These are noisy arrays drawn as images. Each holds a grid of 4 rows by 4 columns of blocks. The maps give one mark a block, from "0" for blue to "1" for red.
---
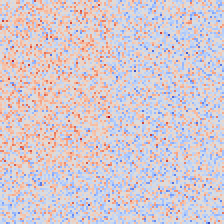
1100
1100
1100
0000
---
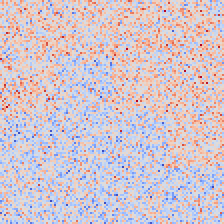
1111
1011
0001
0000
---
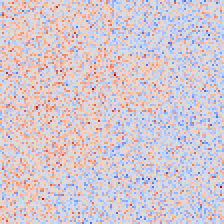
1100
1110
1100
1000
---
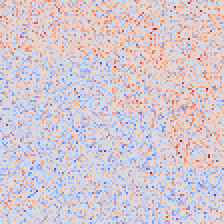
1111
0011
0001
0000
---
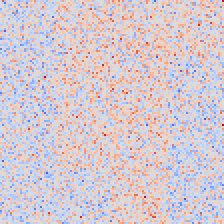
0111
0110
0110
0010
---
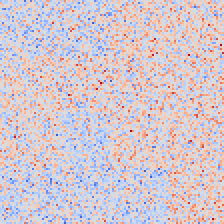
0011
1111
1011
0001
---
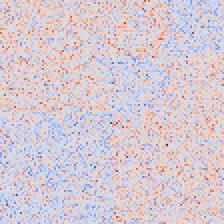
1110
1101
0011
0011
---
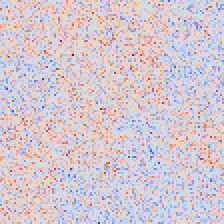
1110
0110
1101
1000
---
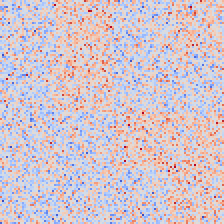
0101
0100
0011
0001
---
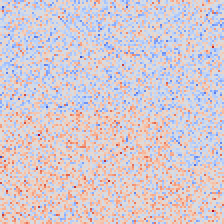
0000
0000
1110
1111
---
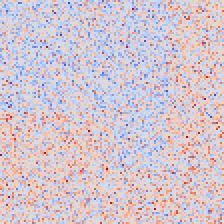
0001
0001
1101
1111
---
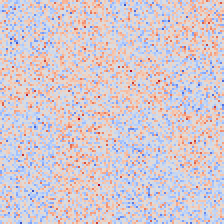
0101
1110
0101
0100
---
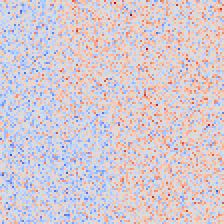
0111
0111
0011
0011
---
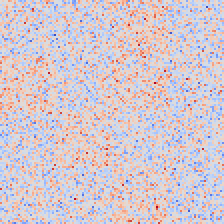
0010
1010
0100
0010
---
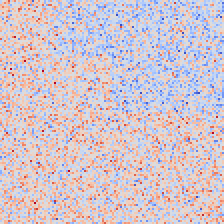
1000
1100
1111
1111
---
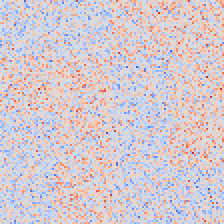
0011
1101
0101
0100
